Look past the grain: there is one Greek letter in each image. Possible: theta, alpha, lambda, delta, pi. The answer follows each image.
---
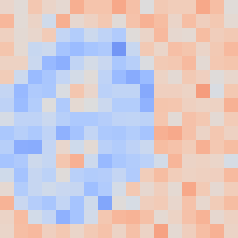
theta
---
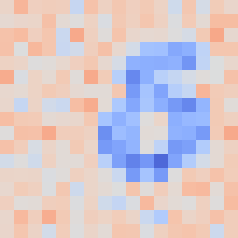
delta
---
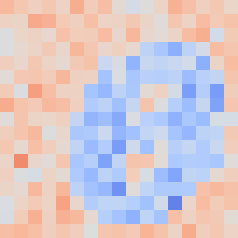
theta
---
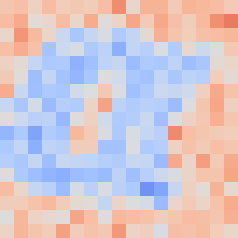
alpha
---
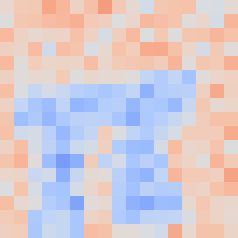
pi
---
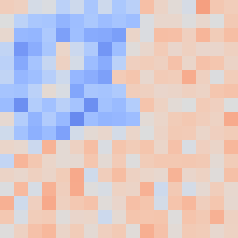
alpha
